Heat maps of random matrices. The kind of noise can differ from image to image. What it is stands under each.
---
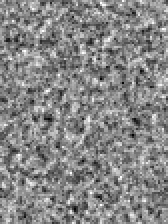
blotchy
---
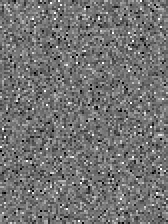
heavy tails
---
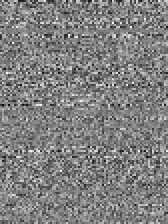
rows of uneven size
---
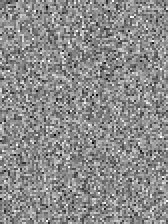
independent entries
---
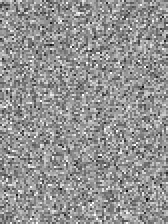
independent entries
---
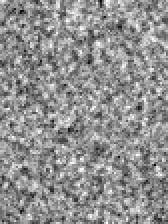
blotchy
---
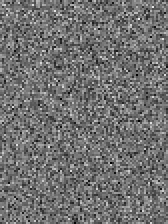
independent entries
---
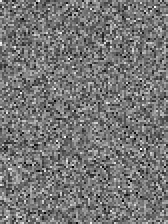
independent entries
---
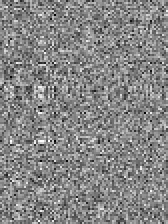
low rank plus noise
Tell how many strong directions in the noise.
one
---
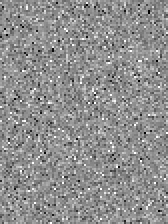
heavy tails
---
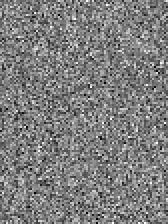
independent entries
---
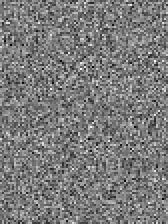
low rank plus noise
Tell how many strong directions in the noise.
five to eight
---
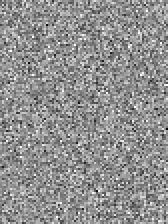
independent entries
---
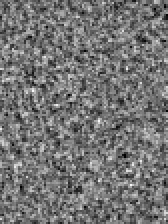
blotchy
